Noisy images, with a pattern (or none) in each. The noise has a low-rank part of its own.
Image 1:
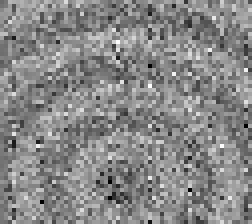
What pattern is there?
rings round one point
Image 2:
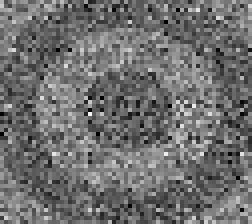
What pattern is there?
rings round one point
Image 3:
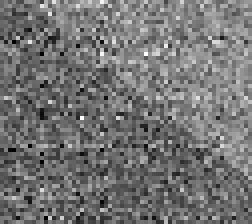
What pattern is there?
a sharp edge
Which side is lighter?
top right
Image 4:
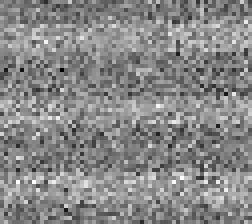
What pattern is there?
horizontal stripes
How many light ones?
3
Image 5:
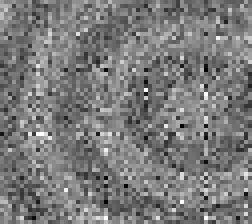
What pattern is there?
rings round one point
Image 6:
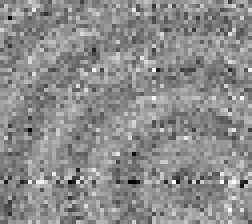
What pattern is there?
rings round one point
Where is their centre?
bottom right
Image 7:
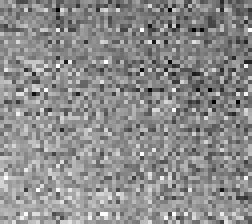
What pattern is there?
a smooth slope
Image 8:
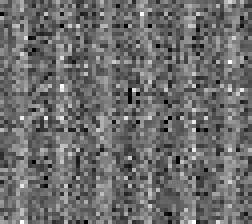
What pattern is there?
vertical stripes
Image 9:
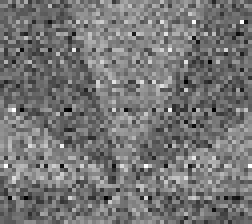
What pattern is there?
spokes from one point
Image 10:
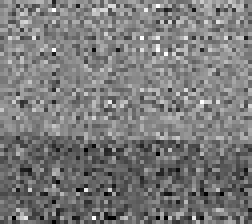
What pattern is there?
a sharp edge
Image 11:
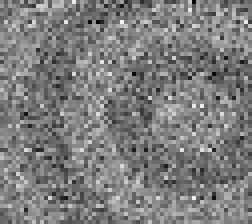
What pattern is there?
rings round one point
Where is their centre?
middle right
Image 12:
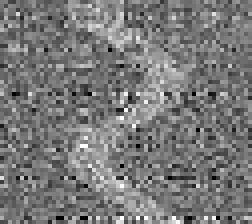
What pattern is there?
a wavy band
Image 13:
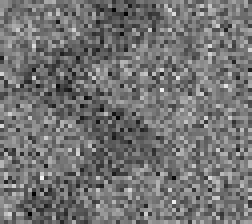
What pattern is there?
a wavy band
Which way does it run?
top to bottom
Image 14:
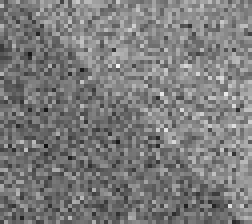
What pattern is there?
a sharp edge
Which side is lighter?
top right
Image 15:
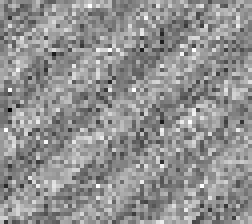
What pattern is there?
diagonal stripes
